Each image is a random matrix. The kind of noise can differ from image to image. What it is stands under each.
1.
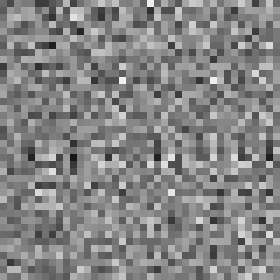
low rank plus noise
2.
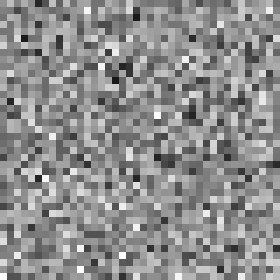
independent entries
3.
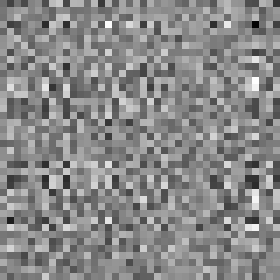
low rank plus noise
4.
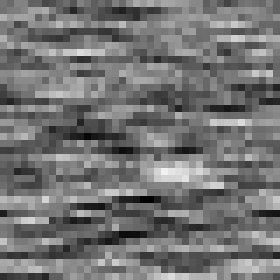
streaked along the rows
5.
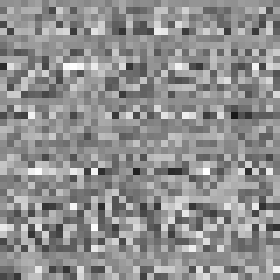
rows of uneven size
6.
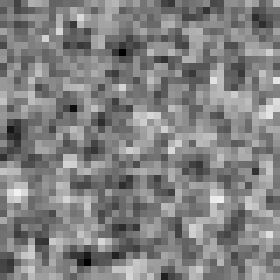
blotchy
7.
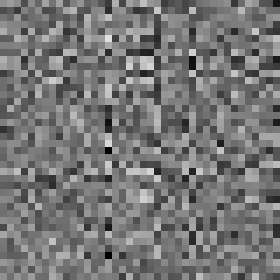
low rank plus noise
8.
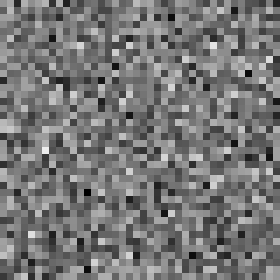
independent entries
